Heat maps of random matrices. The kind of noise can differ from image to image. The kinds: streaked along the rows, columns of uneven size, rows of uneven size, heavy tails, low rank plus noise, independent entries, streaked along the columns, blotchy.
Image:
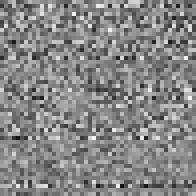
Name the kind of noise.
rows of uneven size
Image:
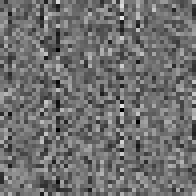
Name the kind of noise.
columns of uneven size
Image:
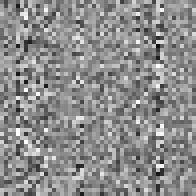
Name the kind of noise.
columns of uneven size
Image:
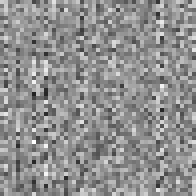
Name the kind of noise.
columns of uneven size
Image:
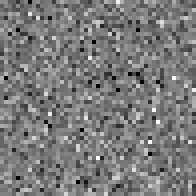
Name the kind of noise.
heavy tails
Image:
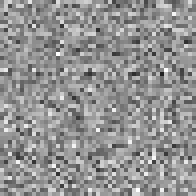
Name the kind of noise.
low rank plus noise
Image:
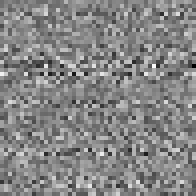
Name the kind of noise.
rows of uneven size
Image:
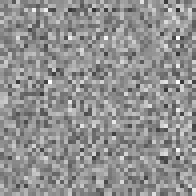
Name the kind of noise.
low rank plus noise
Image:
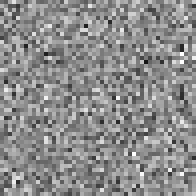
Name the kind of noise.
low rank plus noise
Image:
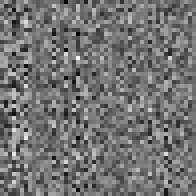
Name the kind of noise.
columns of uneven size
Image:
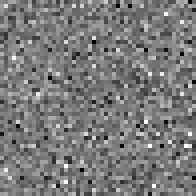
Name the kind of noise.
heavy tails
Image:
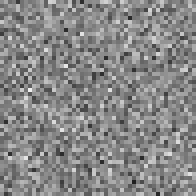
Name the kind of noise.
independent entries
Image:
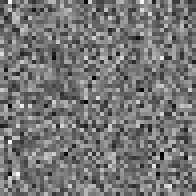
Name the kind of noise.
low rank plus noise
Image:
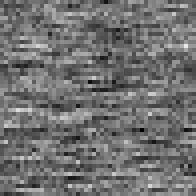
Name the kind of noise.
streaked along the rows
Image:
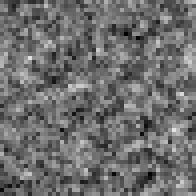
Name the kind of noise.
blotchy
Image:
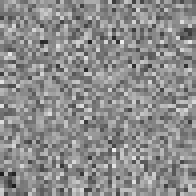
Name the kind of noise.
low rank plus noise
